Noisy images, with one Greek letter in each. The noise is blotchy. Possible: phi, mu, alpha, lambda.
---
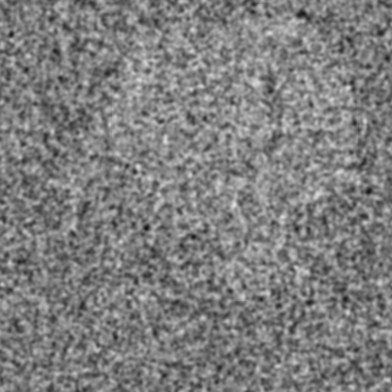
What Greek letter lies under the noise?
phi
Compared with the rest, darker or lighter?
lighter
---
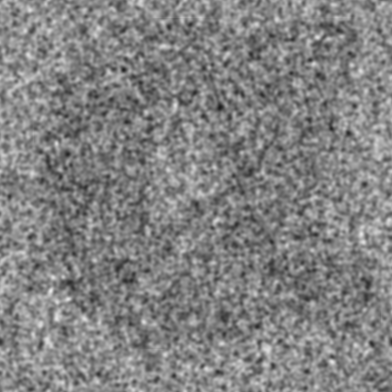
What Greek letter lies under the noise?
alpha
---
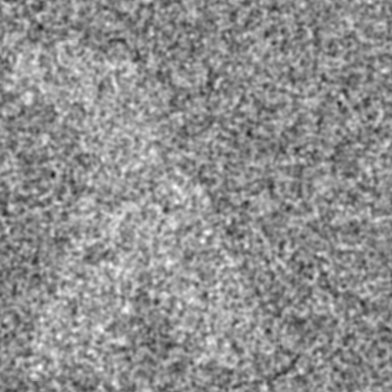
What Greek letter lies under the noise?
lambda
